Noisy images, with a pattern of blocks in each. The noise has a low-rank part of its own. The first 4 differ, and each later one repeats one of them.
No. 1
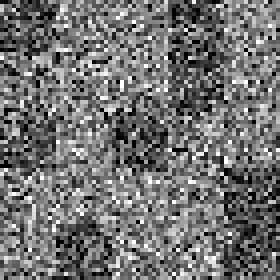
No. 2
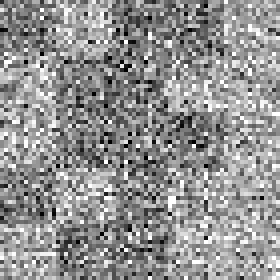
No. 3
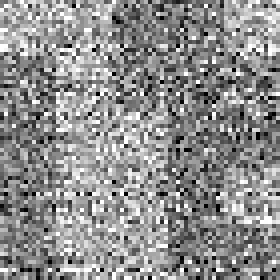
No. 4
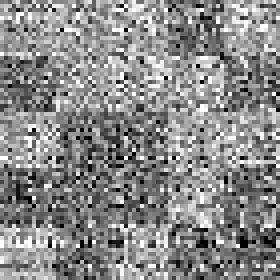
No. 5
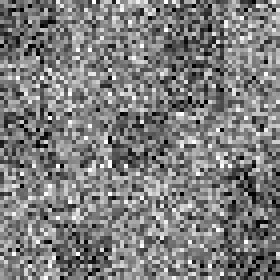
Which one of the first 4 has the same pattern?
1
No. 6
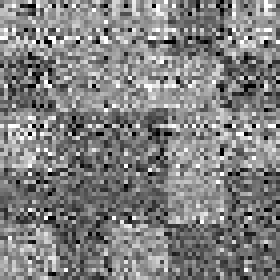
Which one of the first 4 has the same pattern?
4
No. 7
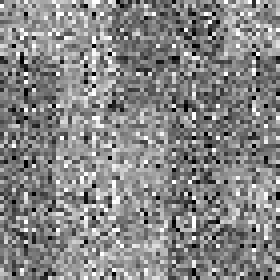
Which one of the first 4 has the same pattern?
3
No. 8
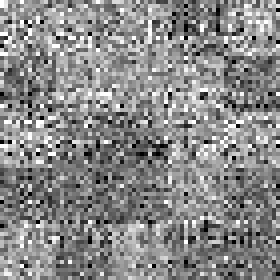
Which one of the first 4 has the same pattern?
4
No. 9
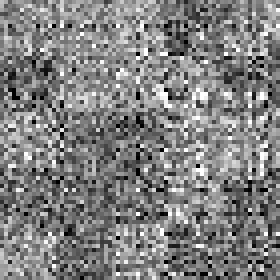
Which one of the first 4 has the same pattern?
4
